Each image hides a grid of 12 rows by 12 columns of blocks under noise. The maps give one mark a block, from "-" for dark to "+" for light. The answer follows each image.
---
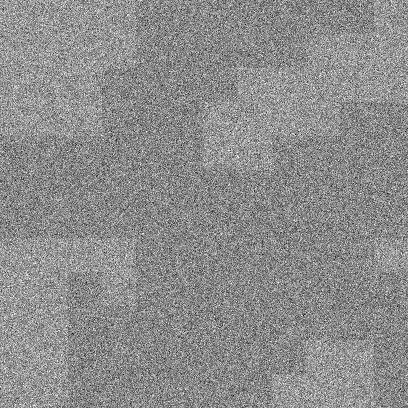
++++-------+
++++-----+++
+++----+++++
+++---++++--
------++----
------------
------------
++++-------+
++-+--------
++----------
++-------++-
++------+++-
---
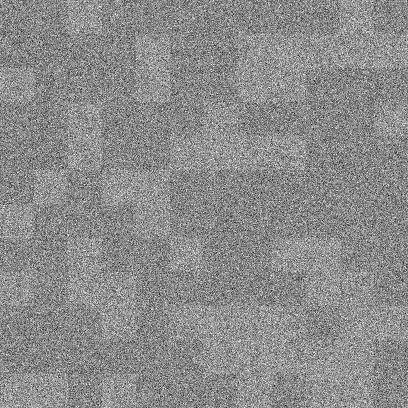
--+-------+-
----+--+++++
+---+--++---
--+---+----+
--+--++++---
-+-++-------
+---+-------
--+--+--++--
+-++-----++-
---+-++++-++
------+++++-
++-+---+-++-
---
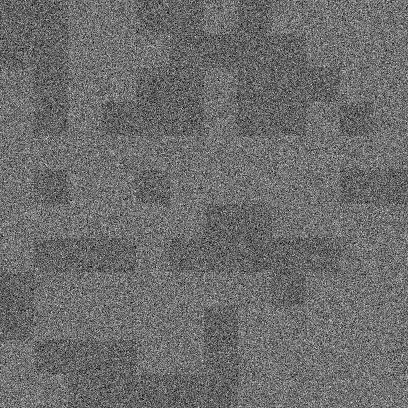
--++--+-++++
--+++----+++
+-++--+---++
+-+---+--+-+
++++++++++++
+-++-+++++--
++++++--++++
+---+-----++
-+++++++-+++
-+++++-+++++
+---++-+++++
++-----+++++
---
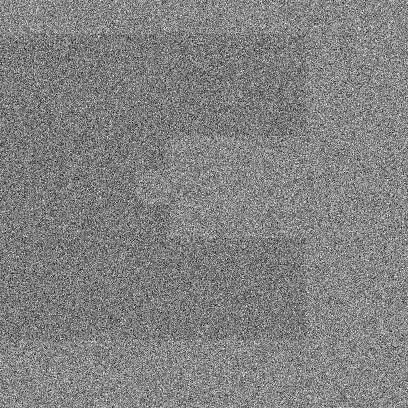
++++++++++++
---------+++
---------+++
---------+++
-----+++++++
----++++++++
-----+++++++
---------+++
---------+++
---------+++
++++++++++++
++++++++++++
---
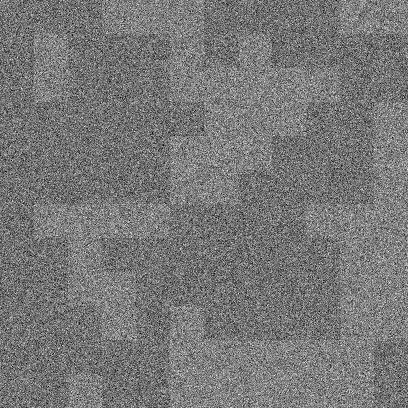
---+++----++
-+---+-+----
-+---+++++--
------+++--+
-----+++---+
-----++----+
-++++----+++
--+-------++
--++------++
---+-+----++
-----++++++-
--+--++++++-
